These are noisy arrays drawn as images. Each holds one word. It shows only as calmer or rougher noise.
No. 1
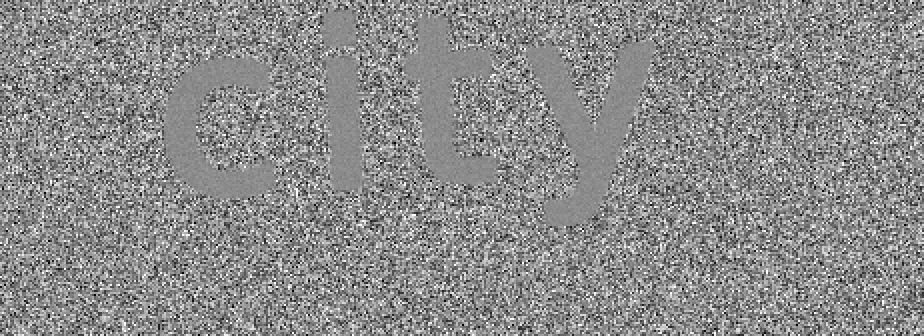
city
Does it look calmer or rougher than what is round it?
calmer
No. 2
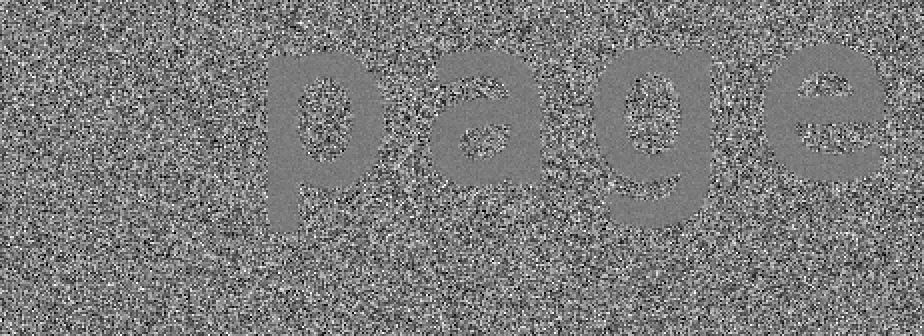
page
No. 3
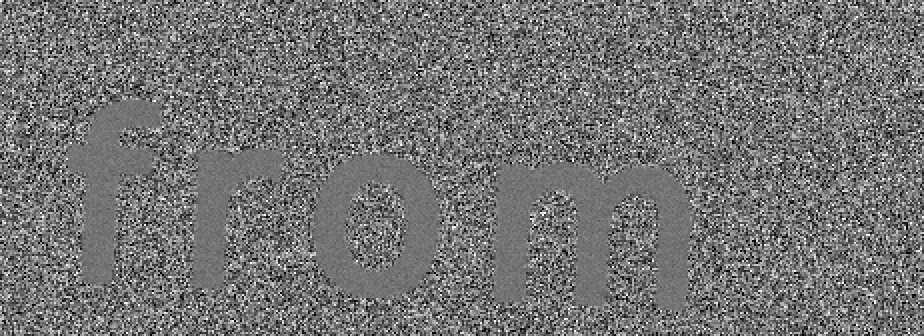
from
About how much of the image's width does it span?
two thirds
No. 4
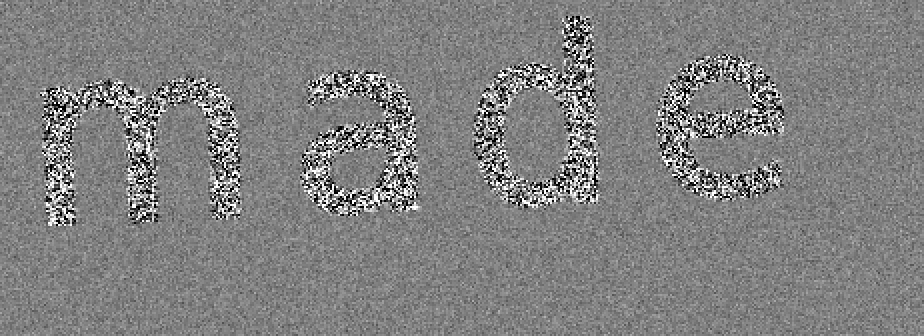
made
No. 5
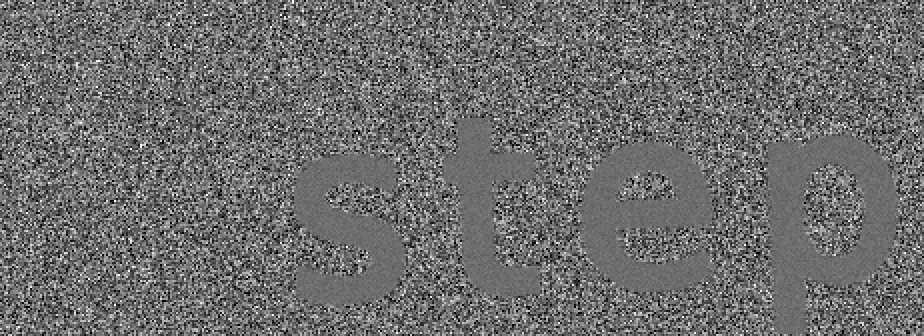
step
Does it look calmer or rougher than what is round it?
calmer
